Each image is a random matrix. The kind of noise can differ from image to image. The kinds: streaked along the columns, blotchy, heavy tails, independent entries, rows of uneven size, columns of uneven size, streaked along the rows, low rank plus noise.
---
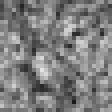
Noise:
blotchy
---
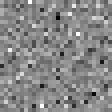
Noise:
heavy tails
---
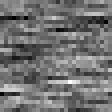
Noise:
streaked along the rows
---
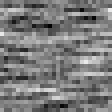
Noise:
streaked along the rows
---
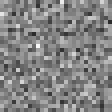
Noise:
independent entries
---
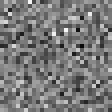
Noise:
independent entries
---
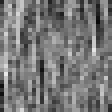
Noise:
streaked along the columns
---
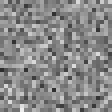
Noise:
independent entries
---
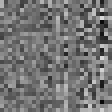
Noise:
columns of uneven size
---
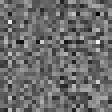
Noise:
low rank plus noise
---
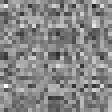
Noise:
low rank plus noise
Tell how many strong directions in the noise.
two
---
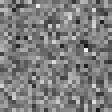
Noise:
independent entries
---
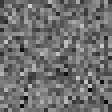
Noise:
independent entries
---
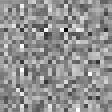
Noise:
low rank plus noise
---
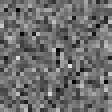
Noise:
independent entries
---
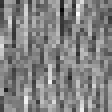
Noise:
streaked along the columns
